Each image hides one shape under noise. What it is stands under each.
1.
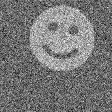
light smiling face
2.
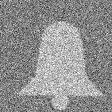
light bell
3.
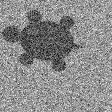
dark turtle
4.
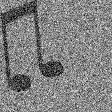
dark pair of musical notes
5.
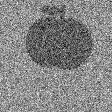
dark apple
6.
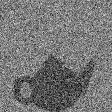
dark teapot
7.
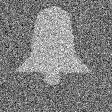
light bell
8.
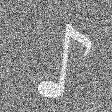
light musical note
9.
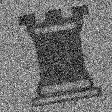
dark chess rook
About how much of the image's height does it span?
nearly all
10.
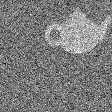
light teapot
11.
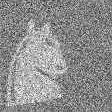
light chess knight
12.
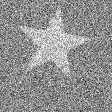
light star
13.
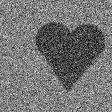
dark heart
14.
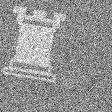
light chess rook
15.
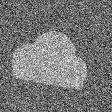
light cloud
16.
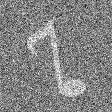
light musical note
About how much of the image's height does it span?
two thirds
